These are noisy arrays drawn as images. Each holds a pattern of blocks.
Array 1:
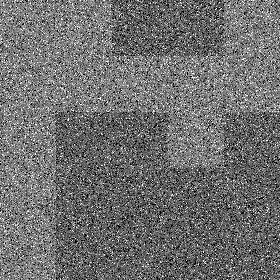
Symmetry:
no symmetry
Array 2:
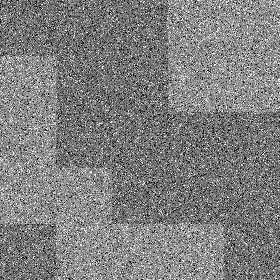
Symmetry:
mirrored about the diagonal from the bottom left
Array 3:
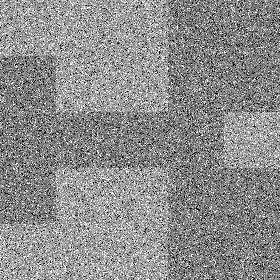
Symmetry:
top and bottom mirror each other
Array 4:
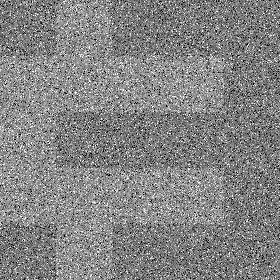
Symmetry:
top and bottom mirror each other
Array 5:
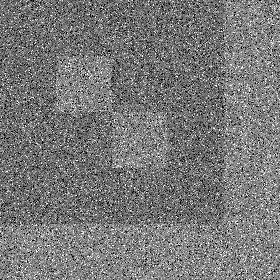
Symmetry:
mirrored about the diagonal from the top left
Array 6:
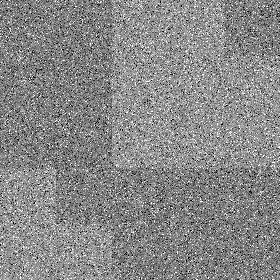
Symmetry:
mirrored about the diagonal from the bottom left
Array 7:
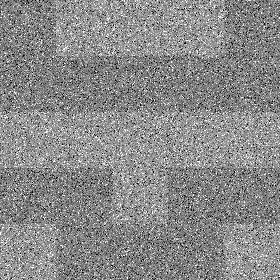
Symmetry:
left and right mirror each other
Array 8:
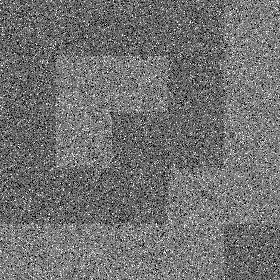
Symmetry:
mirrored about the diagonal from the top left
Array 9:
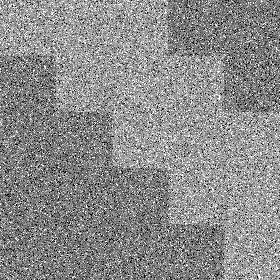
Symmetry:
mirrored about the diagonal from the bottom left
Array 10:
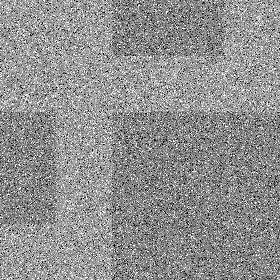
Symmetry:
mirrored about the diagonal from the top left
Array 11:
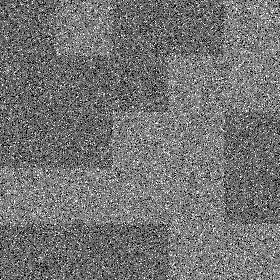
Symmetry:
no symmetry
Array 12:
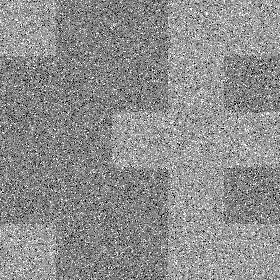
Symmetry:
top and bottom mirror each other
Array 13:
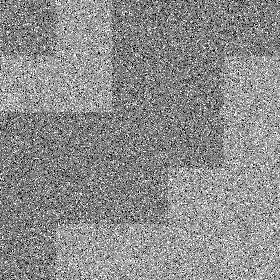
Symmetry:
mirrored about the diagonal from the top left
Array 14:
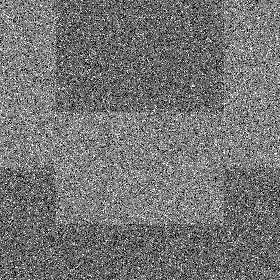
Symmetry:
left and right mirror each other
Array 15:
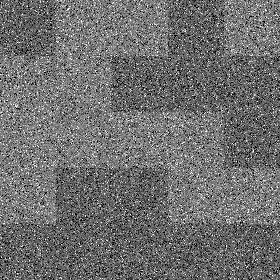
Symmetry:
no symmetry
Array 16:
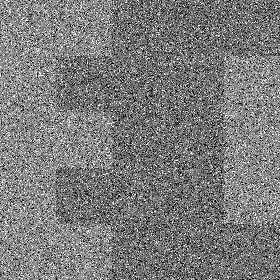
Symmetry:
top and bottom mirror each other
